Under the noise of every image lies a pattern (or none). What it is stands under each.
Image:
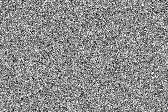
only noise
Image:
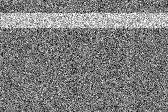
one band of rows
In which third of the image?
top
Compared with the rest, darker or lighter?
lighter
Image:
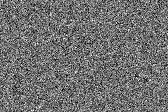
only noise
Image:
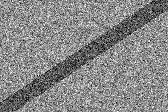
a diagonal band
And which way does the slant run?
bottom left to top right
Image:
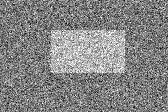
one block
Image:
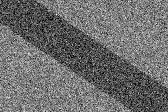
a diagonal band
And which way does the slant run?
top left to bottom right
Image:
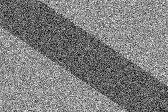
a diagonal band
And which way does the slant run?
top left to bottom right
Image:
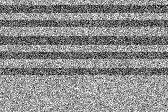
bands of rows
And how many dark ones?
5
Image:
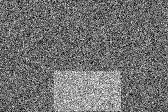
one block
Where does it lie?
bottom middle
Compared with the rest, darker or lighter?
lighter
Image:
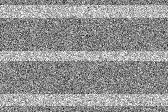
bands of rows
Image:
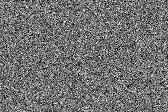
only noise
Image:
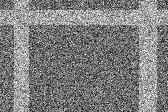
bands of rows crossing bands of columns
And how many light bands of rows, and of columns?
1 and 2
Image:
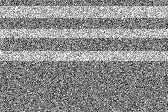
bands of rows
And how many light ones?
3
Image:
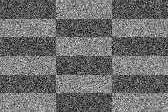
a checkerboard
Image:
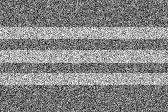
bands of rows
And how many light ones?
3
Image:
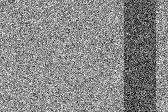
one band of columns
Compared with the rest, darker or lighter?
darker
